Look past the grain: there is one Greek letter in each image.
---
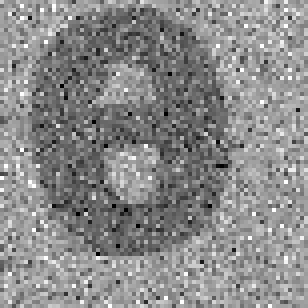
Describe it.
dark theta
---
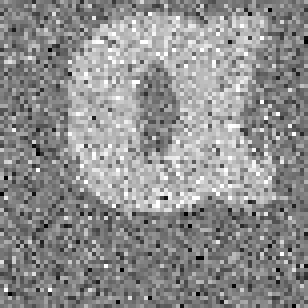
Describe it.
light alpha
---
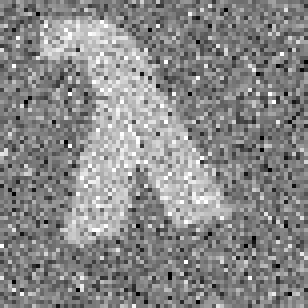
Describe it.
light lambda
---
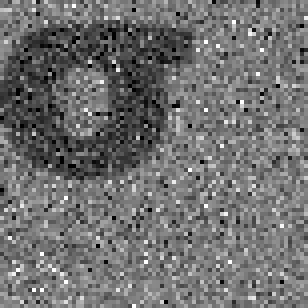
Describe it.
dark sigma
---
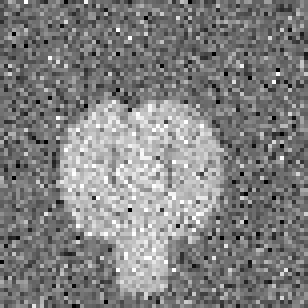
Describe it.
light phi
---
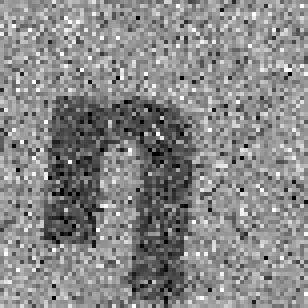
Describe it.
dark eta
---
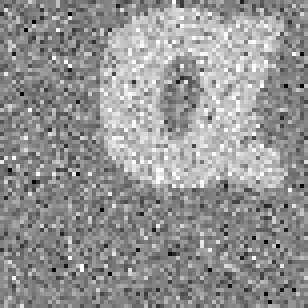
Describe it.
light alpha
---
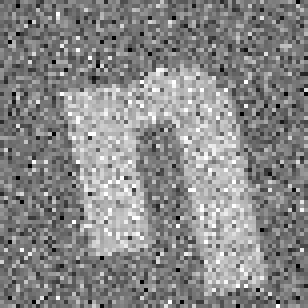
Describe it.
light eta
